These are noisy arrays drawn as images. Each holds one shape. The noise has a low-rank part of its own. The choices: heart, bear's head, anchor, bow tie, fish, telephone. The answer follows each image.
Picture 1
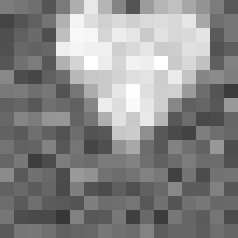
heart
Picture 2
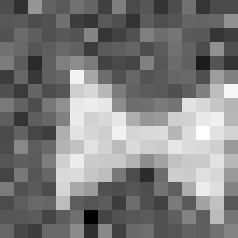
bow tie
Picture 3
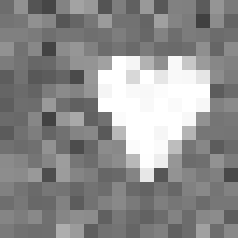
heart
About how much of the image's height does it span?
half
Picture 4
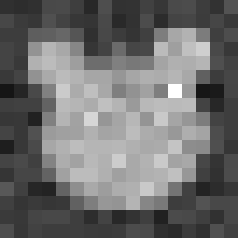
bear's head
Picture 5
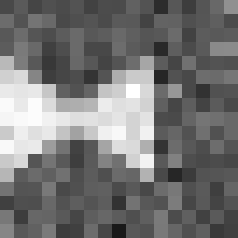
bow tie
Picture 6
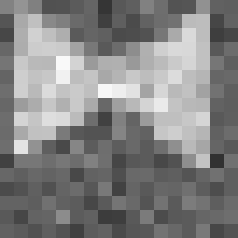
bow tie
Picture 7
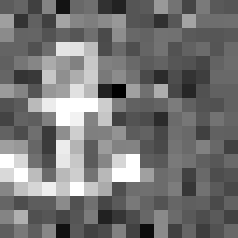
anchor
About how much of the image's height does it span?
two thirds
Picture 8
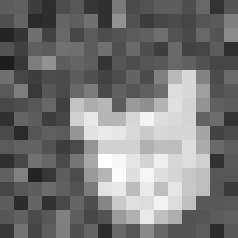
bear's head
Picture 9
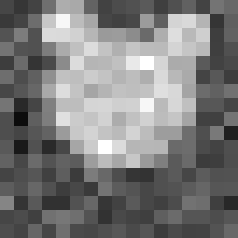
bear's head
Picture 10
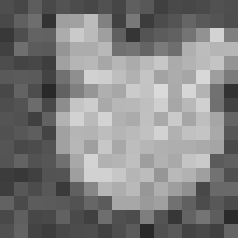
bear's head
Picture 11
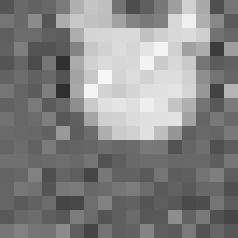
bear's head
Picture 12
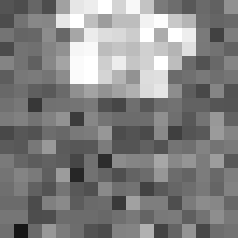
telephone
